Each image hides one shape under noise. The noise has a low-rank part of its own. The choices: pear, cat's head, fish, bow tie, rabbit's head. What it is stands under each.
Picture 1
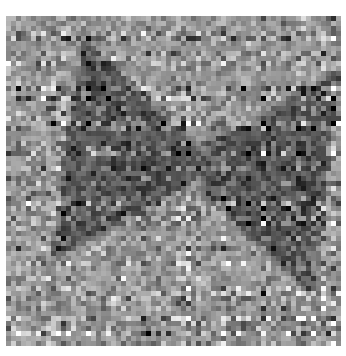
bow tie
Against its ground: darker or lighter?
darker
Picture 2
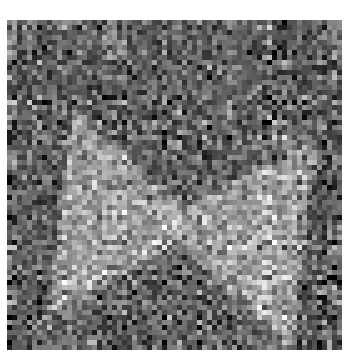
bow tie
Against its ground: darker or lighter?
lighter
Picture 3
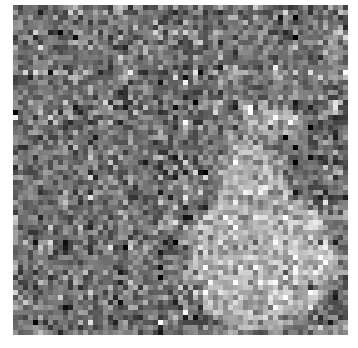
pear
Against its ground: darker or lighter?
lighter
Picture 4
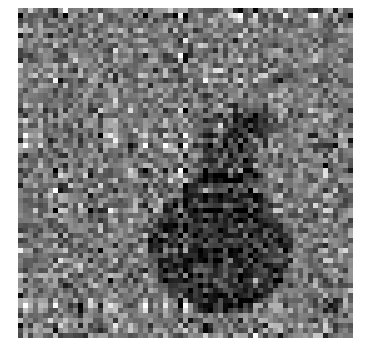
pear
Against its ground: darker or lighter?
darker
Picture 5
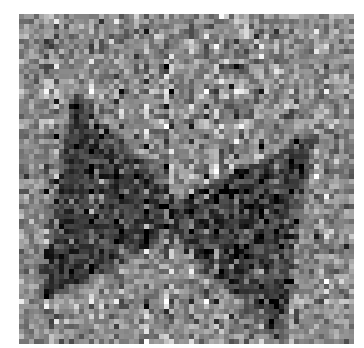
bow tie
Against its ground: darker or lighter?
darker
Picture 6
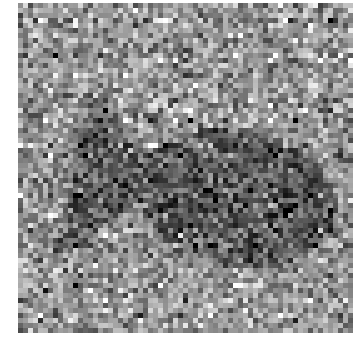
fish
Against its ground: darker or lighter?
darker
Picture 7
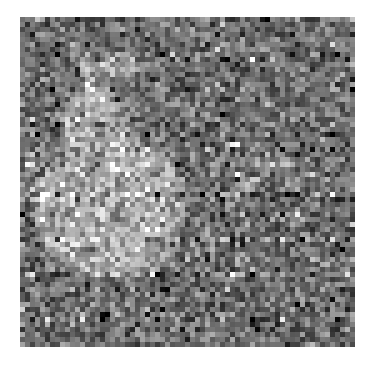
pear
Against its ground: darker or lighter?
lighter
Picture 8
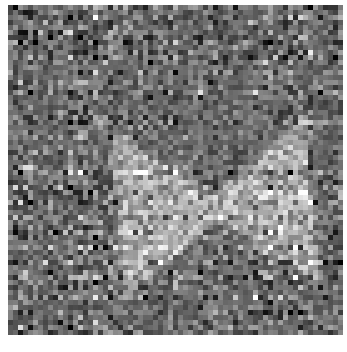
bow tie
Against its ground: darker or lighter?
lighter
